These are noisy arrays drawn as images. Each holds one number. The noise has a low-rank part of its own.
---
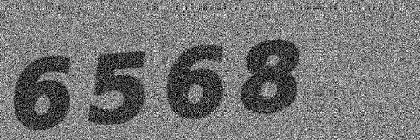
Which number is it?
6568
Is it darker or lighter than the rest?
darker
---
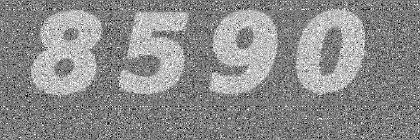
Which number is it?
8590
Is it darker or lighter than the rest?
lighter
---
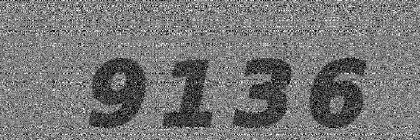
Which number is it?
9136
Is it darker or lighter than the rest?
darker
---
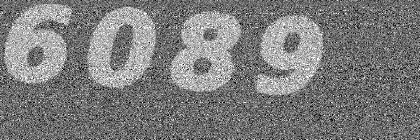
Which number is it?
6089
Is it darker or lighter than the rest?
lighter
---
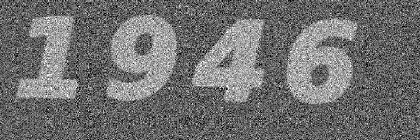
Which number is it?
1946
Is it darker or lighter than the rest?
lighter
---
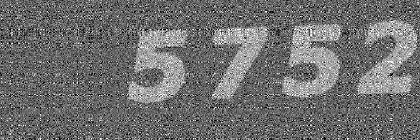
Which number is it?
5752
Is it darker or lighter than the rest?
lighter
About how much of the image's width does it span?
two thirds
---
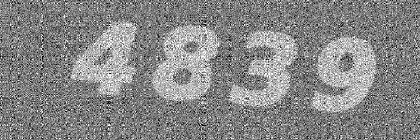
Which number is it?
4839
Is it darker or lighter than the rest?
lighter
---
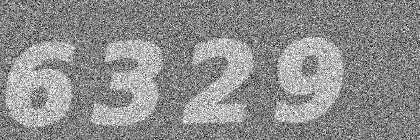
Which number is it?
6329
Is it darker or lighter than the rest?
lighter
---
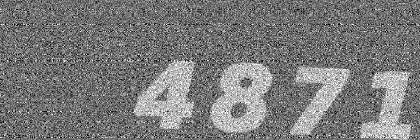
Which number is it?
4871
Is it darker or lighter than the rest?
lighter
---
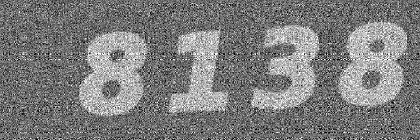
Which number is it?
8138
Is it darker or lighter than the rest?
lighter
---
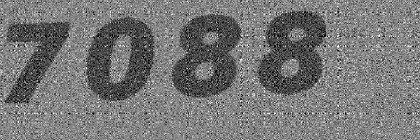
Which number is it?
7088
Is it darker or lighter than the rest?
darker
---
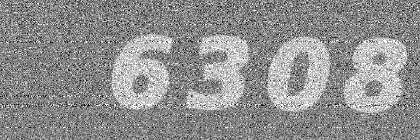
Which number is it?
6308
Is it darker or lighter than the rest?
lighter
